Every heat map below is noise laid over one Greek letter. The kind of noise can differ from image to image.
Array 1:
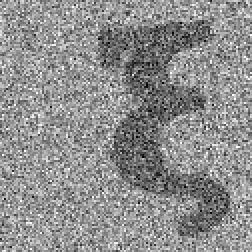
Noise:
independent entries
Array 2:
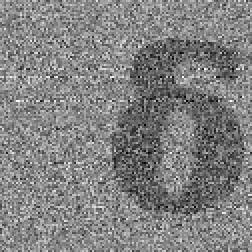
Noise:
rows of uneven size
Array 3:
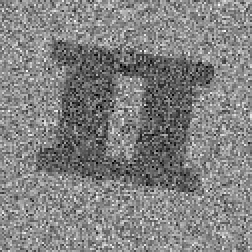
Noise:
low rank plus noise
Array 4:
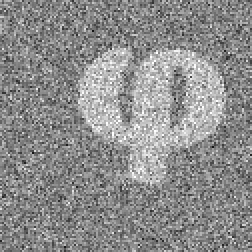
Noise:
independent entries
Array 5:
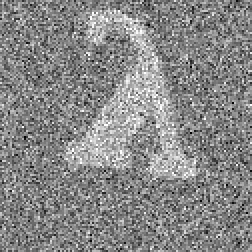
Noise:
independent entries
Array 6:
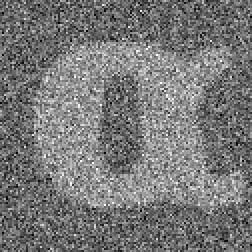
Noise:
independent entries
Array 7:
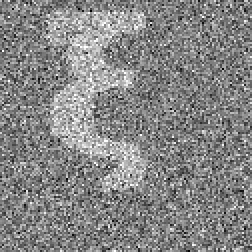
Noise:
low rank plus noise
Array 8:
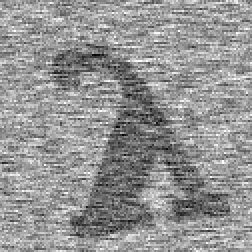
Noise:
streaked along the rows
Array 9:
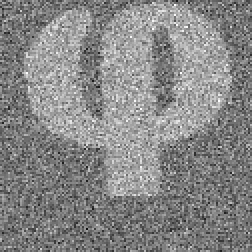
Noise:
low rank plus noise
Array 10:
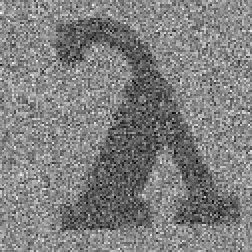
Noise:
low rank plus noise
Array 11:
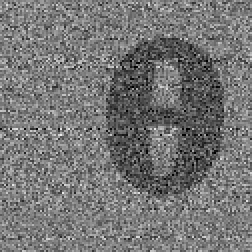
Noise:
rows of uneven size
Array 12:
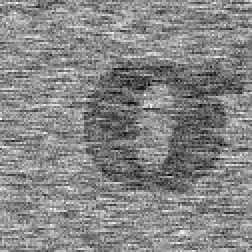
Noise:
streaked along the rows
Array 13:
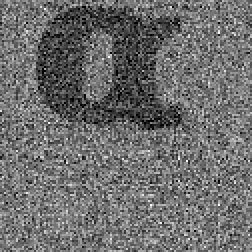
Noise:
low rank plus noise
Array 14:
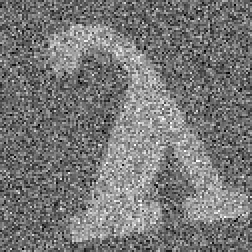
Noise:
independent entries
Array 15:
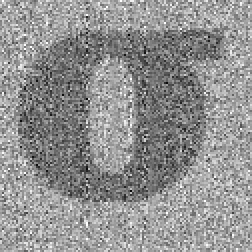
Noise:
columns of uneven size
